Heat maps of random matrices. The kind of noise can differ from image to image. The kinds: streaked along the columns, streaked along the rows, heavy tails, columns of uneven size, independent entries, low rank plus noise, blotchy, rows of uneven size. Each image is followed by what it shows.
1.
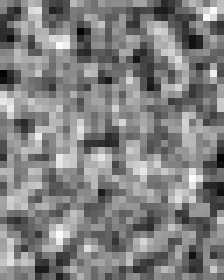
blotchy
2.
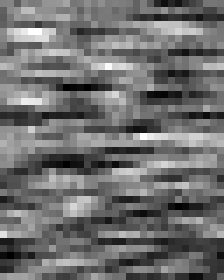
streaked along the rows
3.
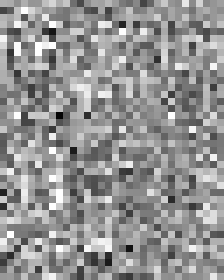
low rank plus noise
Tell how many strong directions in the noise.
five to eight
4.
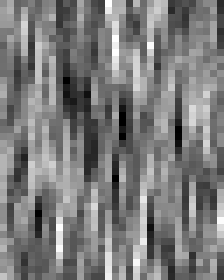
streaked along the columns
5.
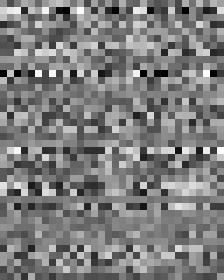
rows of uneven size
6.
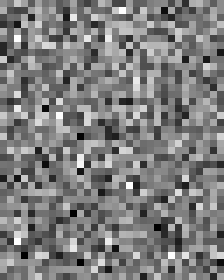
independent entries
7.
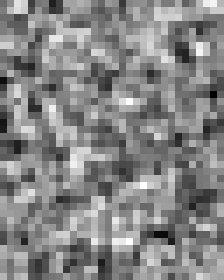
blotchy
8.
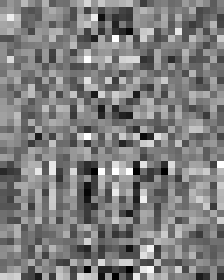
low rank plus noise
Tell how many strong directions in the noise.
two
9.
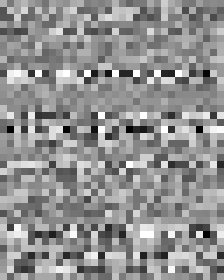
rows of uneven size
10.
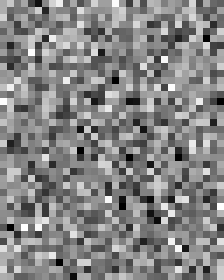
independent entries
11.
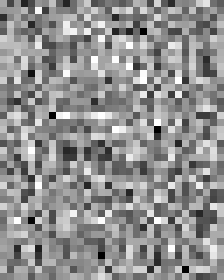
low rank plus noise
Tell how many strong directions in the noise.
three or four
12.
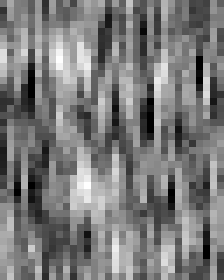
streaked along the columns
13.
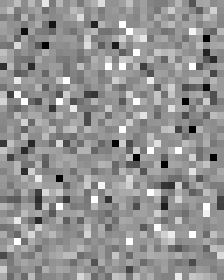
heavy tails
